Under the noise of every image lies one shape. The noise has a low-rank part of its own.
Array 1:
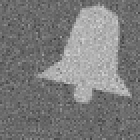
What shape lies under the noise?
bell
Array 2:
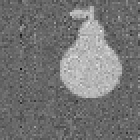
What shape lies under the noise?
pear
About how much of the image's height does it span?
two thirds
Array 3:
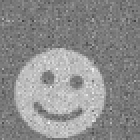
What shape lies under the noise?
smiling face
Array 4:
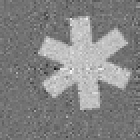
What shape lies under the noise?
asterisk
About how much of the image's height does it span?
two thirds
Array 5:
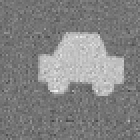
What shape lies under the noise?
car
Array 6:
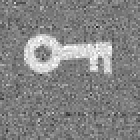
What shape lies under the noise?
key
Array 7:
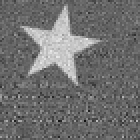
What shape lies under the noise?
star
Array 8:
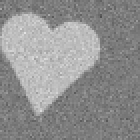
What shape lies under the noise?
heart
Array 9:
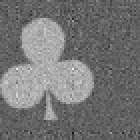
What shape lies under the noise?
club
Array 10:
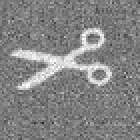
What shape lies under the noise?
pair of scissors
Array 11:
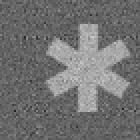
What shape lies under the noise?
asterisk
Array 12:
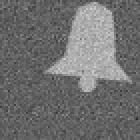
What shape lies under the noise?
bell
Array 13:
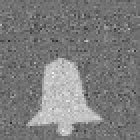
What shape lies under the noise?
bell
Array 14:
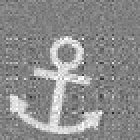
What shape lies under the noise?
anchor
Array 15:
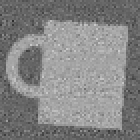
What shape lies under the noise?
cup
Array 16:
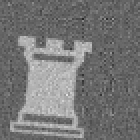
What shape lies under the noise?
chess rook
